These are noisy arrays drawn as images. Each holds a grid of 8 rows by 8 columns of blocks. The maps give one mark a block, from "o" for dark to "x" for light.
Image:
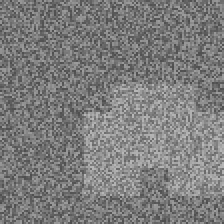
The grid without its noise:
o o o o o o o o
o o o o o o o o
o o o o o o o o
o o o o x x x o
o o o x x x x x
o o o x x x x x
o o o x x o x x
o o o o o o o o
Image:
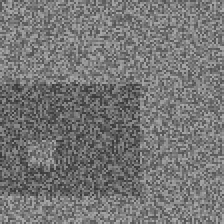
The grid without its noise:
x x x x x x x x
x x x x x x x x
x x x x x x x x
o o o o o x x x
o o o o o x x x
o x o o o x x x
o o o o o x x x
x x x x x x x x
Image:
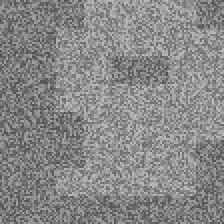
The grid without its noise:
o o o x x x x o
o o x x x x x x
o o x x o o x x
o o x x x x x x
o o o x x x x x
o o o x x x x o
o o x x x x x o
o o o o o o o o
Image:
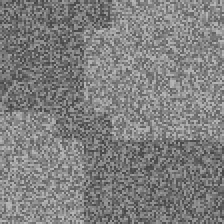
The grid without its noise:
o o o o x x x x
o o o x x x x x
o o o x x x x x
o o o x x x x x
x x o o x x x x
x x x o o o o o
x x x o o o o o
x x x o o o o o
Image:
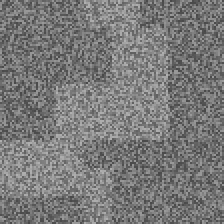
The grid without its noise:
o o o x x o o o
o o o o x x o o
o o o o x x o o
o o x x x x o o
o o x x x x o o
x x x o o o o o
x x x x o o o o
o o o x o o o o
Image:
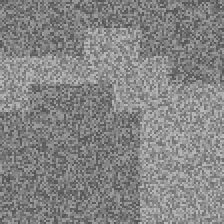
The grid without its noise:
o o o o o o o o
o o o x x o o o
x x x x x x o o
x o o o x x x x
o o o o o x x x
o o o o o x x x
o o o o o x x x
o o o o o x x x
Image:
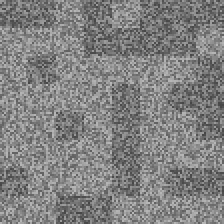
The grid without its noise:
o o x o x o o o
x x x o o o o x
x o x x x x x o
x x x x o x o o
x x o x o x x o
x x x x o x x x
o x x x o x o o
x x o o x x x x
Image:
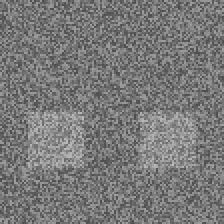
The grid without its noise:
o o o o o o o o
o o o o o o o o
o o o o o o o o
o o o o o o o o
o x x o o x x o
o x x o o x x o
o o o o o o o o
o o o o o o o o
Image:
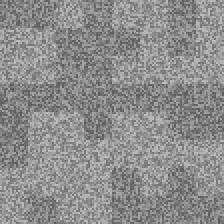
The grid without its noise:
o o x o x x o x
x x o o o x o x
x x o o x x x x
o o o o o o o o
o x x o x x o o
o x x x x x x x
x x x x o x o x
x o x x o o o o
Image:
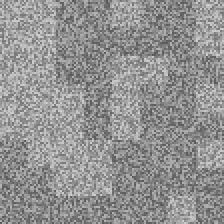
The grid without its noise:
x x o o x o o x
x x o o o o o x
x x o o x x o o
x x x o x o o x
x x x o x o o o
o x x x o o o x
o o x x o o o o
o o o o o o x o
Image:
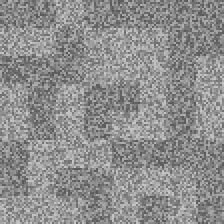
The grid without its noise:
o o x o o o o o
x x o x x x o o
o o o x x x o x
x o x o o x o x
x o x o x x o x
o x x x o o o o
o x o o x x x o
x x x o x o x o
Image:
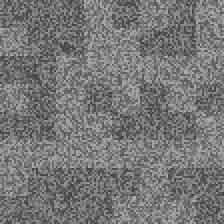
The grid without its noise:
o o o x o x o x
x o o x x o o x
o o x x x x x x
x o x o x o x o
o o x x o o o x
x x x x x x x x
x o o o o x o o
o o o o x x x o
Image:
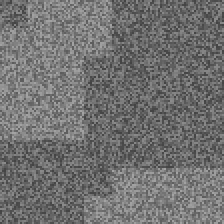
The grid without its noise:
o x x x o o o o
x x x x o o o o
x x x o o o o o
x x x o o o o o
x x x o o o o o
o o o o o o o o
o o o o x x x x
o o o x x x x x
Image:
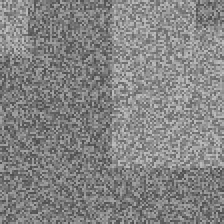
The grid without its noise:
x o o o x x x o
x o o o x x x x
o o o o x x x x
o o o o x x x x
o o o o x x x x
o o o o x x x x
o o o o o o o o
o o o o o o o o
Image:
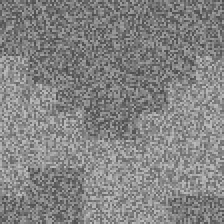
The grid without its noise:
o o o o o o o o
o o o o o o o o
x o o o o o o x
x x o o o o x x
x x x o o x x x
x x x x x x x x
x o o x x x x x
o o o x x x o o
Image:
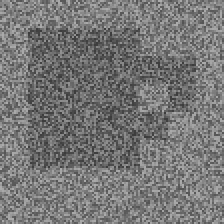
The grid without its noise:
x x x x x x x x
x o o o o x x x
x o o o o o o x
x o o o o x o x
x o o o o o x x
x o o o o x x x
x x x x x x x x
x x x x x x x x
